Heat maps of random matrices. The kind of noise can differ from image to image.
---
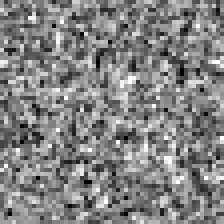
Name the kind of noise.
blotchy
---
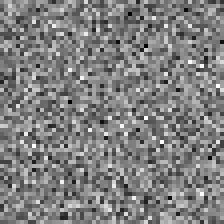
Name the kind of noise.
independent entries
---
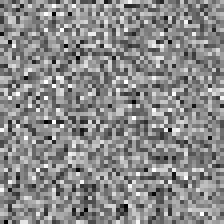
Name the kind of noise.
low rank plus noise
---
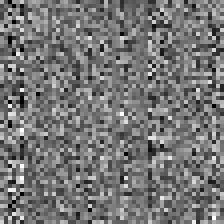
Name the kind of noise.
columns of uneven size
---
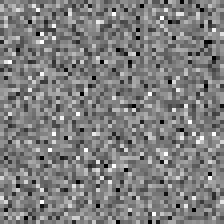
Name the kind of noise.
heavy tails
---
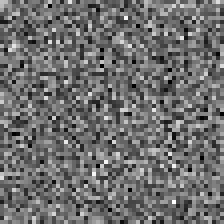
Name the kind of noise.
independent entries
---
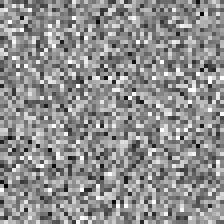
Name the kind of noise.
independent entries
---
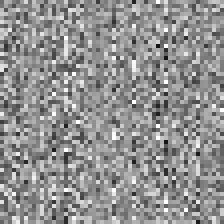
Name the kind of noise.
columns of uneven size
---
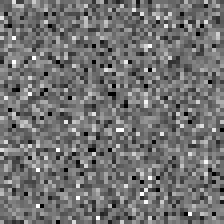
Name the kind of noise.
heavy tails
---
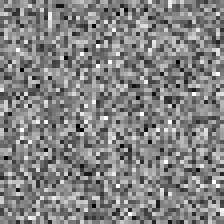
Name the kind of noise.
independent entries
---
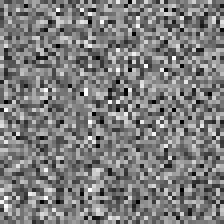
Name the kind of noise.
low rank plus noise
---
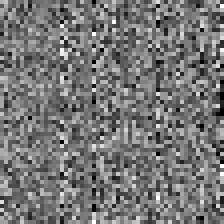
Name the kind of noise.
columns of uneven size
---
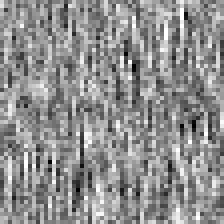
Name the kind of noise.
streaked along the columns
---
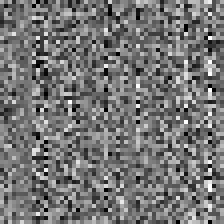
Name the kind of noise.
columns of uneven size
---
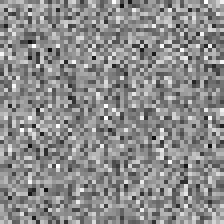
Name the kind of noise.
low rank plus noise
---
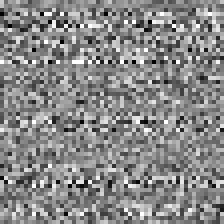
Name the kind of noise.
rows of uneven size
